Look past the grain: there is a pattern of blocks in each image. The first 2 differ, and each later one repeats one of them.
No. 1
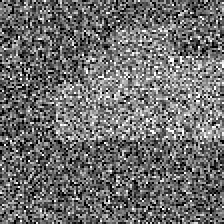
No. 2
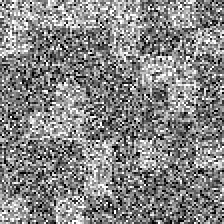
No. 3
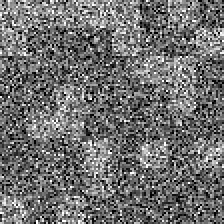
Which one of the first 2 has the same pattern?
2
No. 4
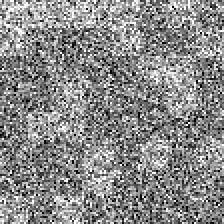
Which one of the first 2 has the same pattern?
2
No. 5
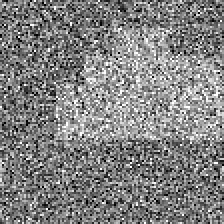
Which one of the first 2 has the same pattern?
1
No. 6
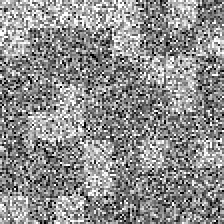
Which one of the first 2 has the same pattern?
2
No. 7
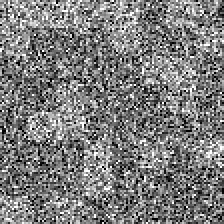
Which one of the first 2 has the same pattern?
2
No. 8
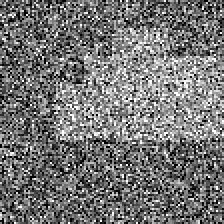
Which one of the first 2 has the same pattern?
1
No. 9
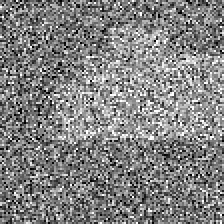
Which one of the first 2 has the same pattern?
1
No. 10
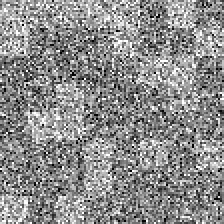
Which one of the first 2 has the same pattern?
2
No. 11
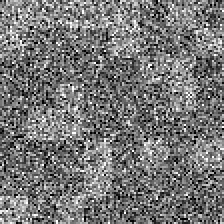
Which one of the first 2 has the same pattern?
2
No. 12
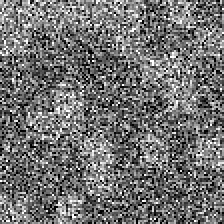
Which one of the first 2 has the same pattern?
2
